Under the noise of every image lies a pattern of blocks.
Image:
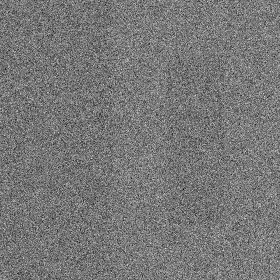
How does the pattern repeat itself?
top and bottom mirror each other
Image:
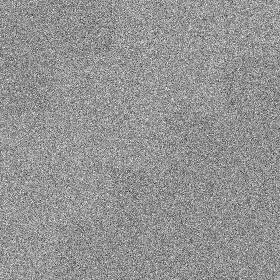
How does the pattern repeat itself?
mirrored about the diagonal from the top left
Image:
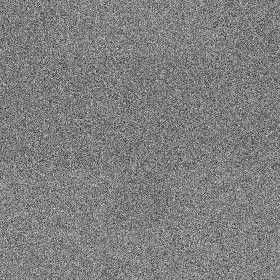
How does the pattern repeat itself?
left and right mirror each other
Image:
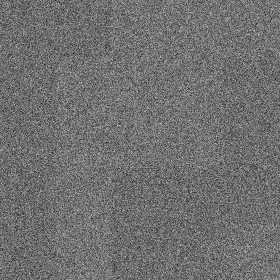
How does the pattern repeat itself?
no symmetry
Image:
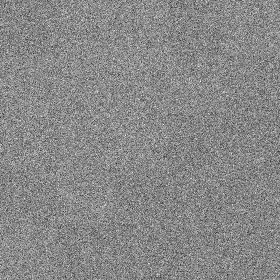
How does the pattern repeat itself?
mirrored about the diagonal from the top left
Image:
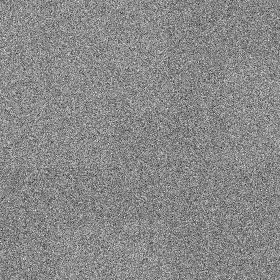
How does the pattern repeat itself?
mirrored about the diagonal from the top left
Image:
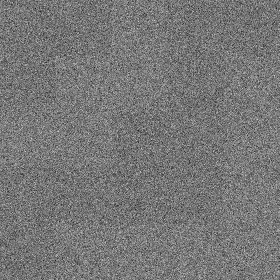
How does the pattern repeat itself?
mirrored about the diagonal from the top left
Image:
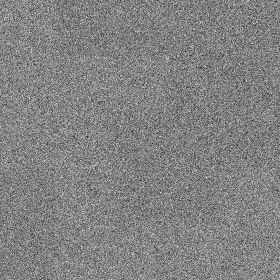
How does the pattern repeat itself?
no symmetry
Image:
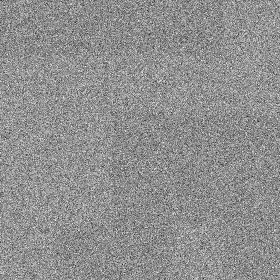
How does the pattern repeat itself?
no symmetry
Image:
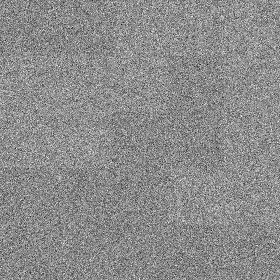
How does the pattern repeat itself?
no symmetry
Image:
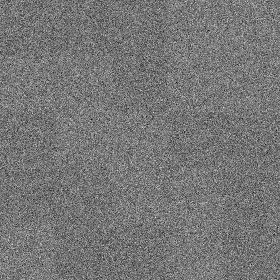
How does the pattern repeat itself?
mirrored about the diagonal from the bottom left
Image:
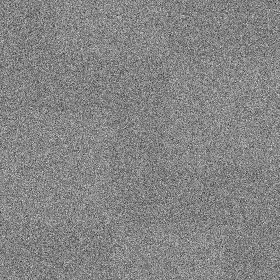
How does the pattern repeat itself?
the same after a half turn
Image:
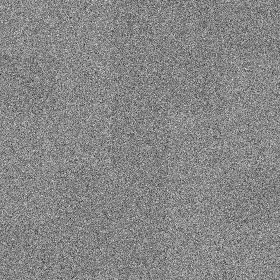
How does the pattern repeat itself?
the same after a half turn
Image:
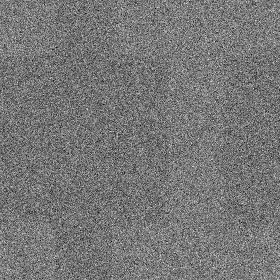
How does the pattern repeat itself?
top and bottom mirror each other
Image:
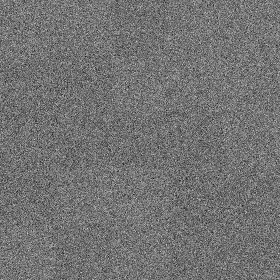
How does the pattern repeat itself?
no symmetry
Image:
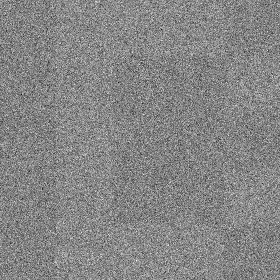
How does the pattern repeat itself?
top and bottom mirror each other
